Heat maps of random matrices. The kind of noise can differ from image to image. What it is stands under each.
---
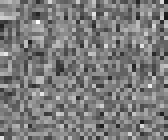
low rank plus noise
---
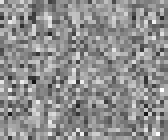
low rank plus noise
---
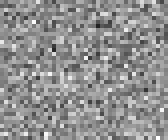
independent entries
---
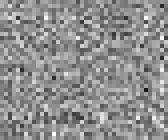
low rank plus noise
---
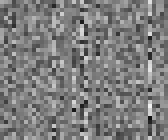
columns of uneven size
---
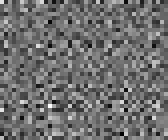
low rank plus noise
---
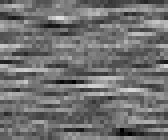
streaked along the rows
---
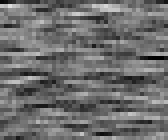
streaked along the rows
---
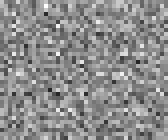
low rank plus noise
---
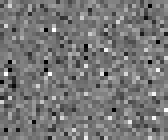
heavy tails
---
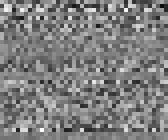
rows of uneven size
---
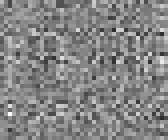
low rank plus noise
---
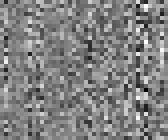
columns of uneven size
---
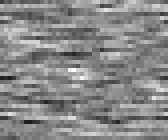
streaked along the rows
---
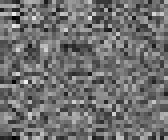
low rank plus noise
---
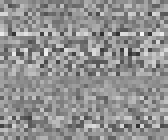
rows of uneven size
